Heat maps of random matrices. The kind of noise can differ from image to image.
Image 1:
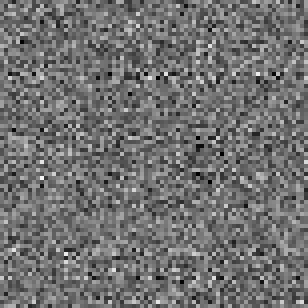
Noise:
low rank plus noise
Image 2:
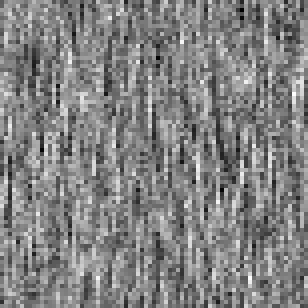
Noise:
streaked along the columns
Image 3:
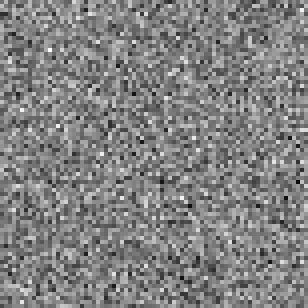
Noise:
independent entries
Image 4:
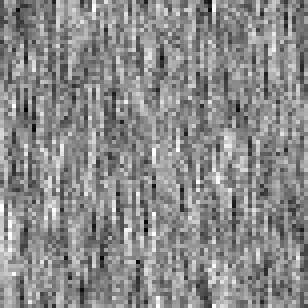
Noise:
streaked along the columns
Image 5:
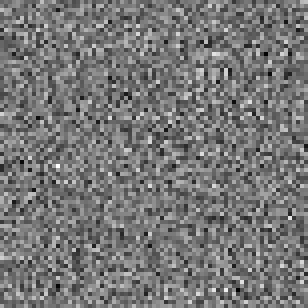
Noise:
low rank plus noise
